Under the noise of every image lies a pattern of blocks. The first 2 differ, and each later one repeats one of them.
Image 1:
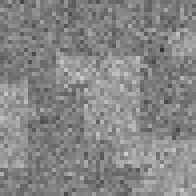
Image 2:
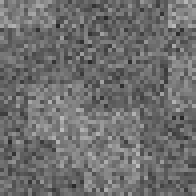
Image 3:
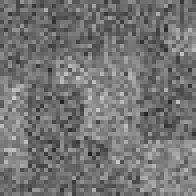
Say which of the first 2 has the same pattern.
1
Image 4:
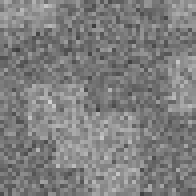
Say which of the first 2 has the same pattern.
2
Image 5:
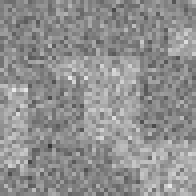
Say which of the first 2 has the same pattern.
1
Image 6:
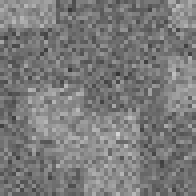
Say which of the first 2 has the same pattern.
2
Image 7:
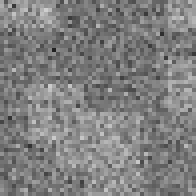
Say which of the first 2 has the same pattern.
2
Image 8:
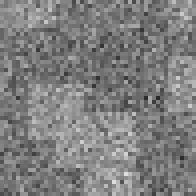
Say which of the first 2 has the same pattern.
2
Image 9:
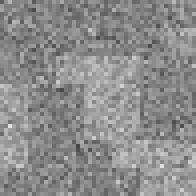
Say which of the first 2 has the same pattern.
1
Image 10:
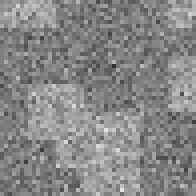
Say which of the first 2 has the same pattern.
2
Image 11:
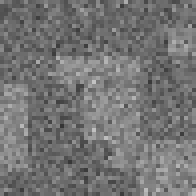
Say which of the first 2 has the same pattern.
1
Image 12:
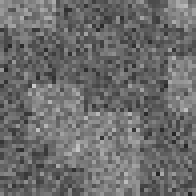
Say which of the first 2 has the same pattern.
2
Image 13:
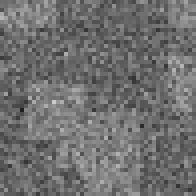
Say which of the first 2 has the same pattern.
2
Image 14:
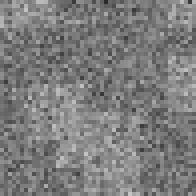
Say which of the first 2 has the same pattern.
2
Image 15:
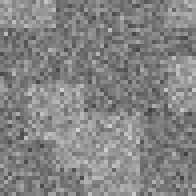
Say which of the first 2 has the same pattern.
2
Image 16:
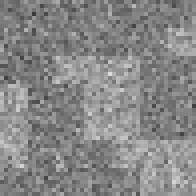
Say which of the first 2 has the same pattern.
1
